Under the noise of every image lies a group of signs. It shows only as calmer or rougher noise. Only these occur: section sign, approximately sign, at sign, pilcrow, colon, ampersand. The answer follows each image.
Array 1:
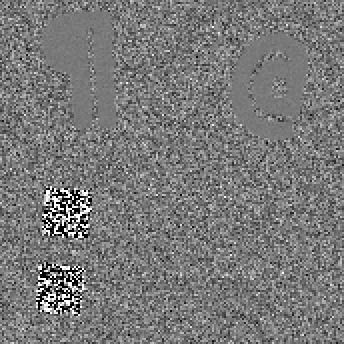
top left: calm pilcrow; top right: calm at sign; bottom left: rough colon
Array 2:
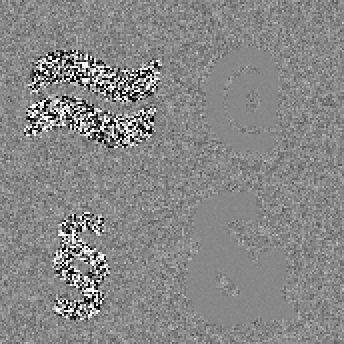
top left: rough approximately sign; top right: calm at sign; bottom left: rough section sign; bottom right: calm ampersand
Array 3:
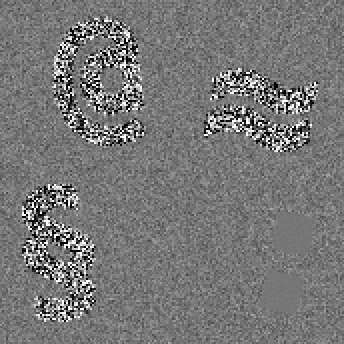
top left: rough at sign; top right: rough approximately sign; bottom left: rough section sign; bottom right: calm colon
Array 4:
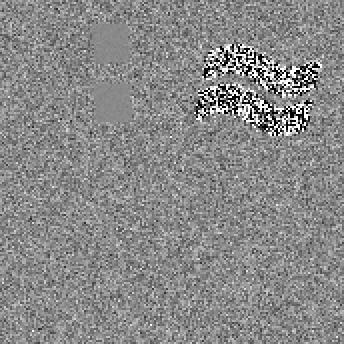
top left: calm colon; top right: rough approximately sign
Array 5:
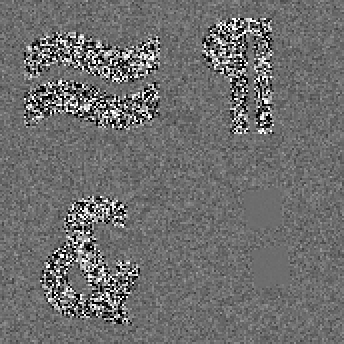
top left: rough approximately sign; top right: rough pilcrow; bottom left: rough ampersand; bottom right: calm colon
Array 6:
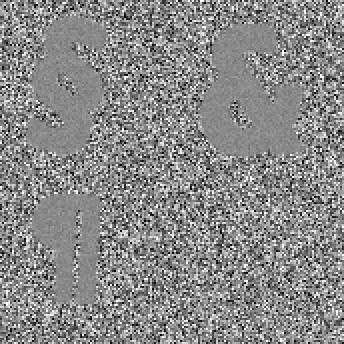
top left: calm section sign; top right: calm ampersand; bottom left: calm pilcrow
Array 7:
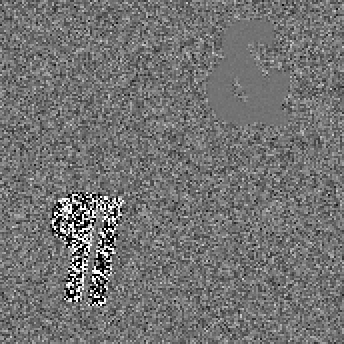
top right: calm ampersand; bottom left: rough pilcrow
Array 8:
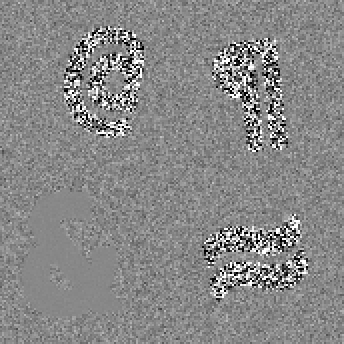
top left: rough at sign; top right: rough pilcrow; bottom left: calm ampersand; bottom right: rough approximately sign
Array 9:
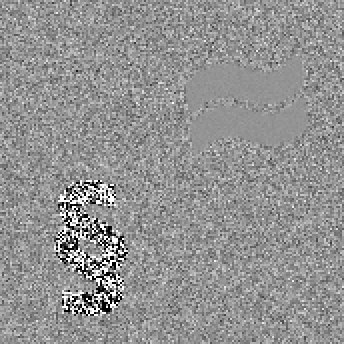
top right: calm approximately sign; bottom left: rough section sign
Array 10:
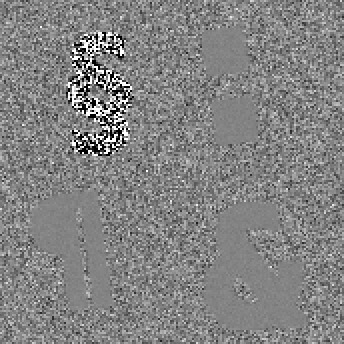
top left: rough section sign; top right: calm colon; bottom left: calm pilcrow; bottom right: calm ampersand
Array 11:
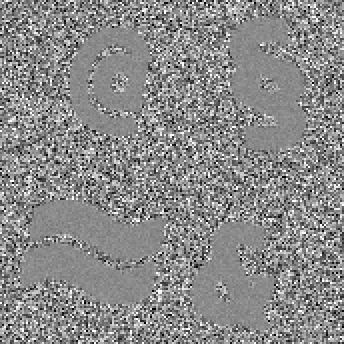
top left: calm at sign; top right: calm section sign; bottom left: calm approximately sign; bottom right: calm ampersand
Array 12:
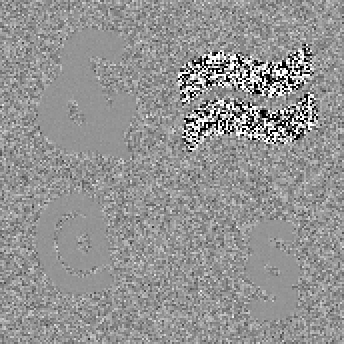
top left: calm ampersand; top right: rough approximately sign; bottom left: calm at sign; bottom right: calm section sign
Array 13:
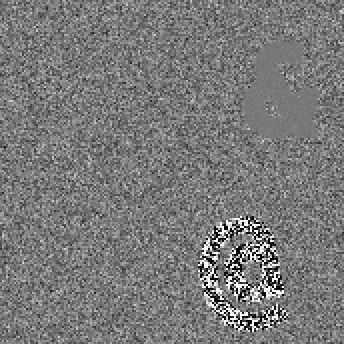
top right: calm ampersand; bottom right: rough at sign
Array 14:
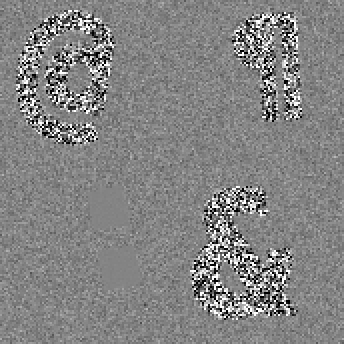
top left: rough at sign; top right: rough pilcrow; bottom left: calm colon; bottom right: rough ampersand
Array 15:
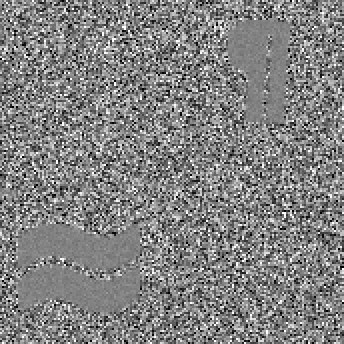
top right: calm pilcrow; bottom left: calm approximately sign
